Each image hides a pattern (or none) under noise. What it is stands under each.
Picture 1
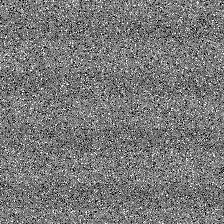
horizontal stripes
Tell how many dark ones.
4
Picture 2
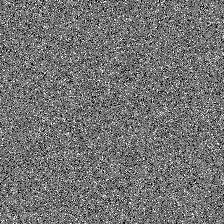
only noise
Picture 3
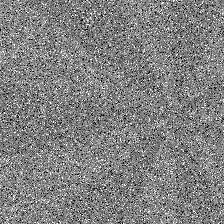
spokes from one point
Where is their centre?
middle right
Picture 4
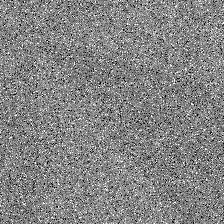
spokes from one point
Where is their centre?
top left
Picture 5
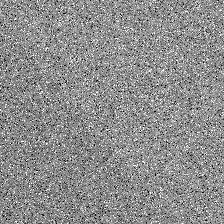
a sharp edge
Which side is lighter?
top right
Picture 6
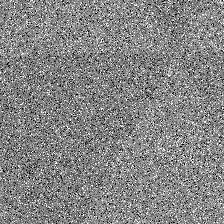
spokes from one point
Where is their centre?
top right
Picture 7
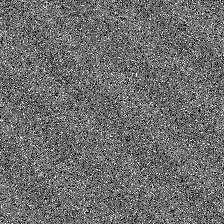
diagonal stripes
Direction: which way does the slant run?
top left to bottom right
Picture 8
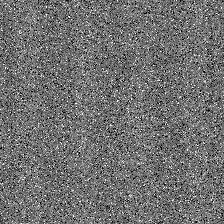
vertical stripes
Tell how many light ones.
4
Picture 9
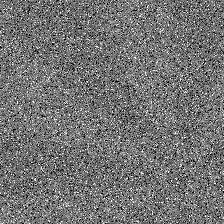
spokes from one point
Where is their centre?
bottom right
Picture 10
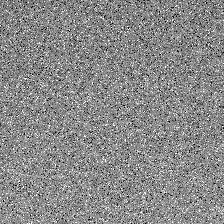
a smooth slope
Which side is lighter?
bottom
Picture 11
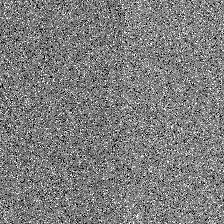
a sharp edge
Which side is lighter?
right
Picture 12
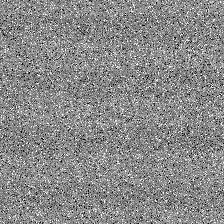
horizontal stripes
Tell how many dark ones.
4
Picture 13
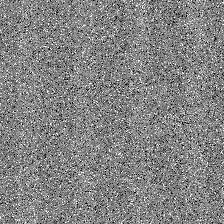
vertical stripes
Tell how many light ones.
4
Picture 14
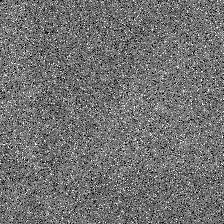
spokes from one point
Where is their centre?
bottom left
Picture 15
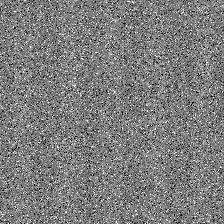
vertical stripes
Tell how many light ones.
5
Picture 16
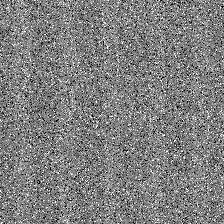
vertical stripes
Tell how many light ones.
5
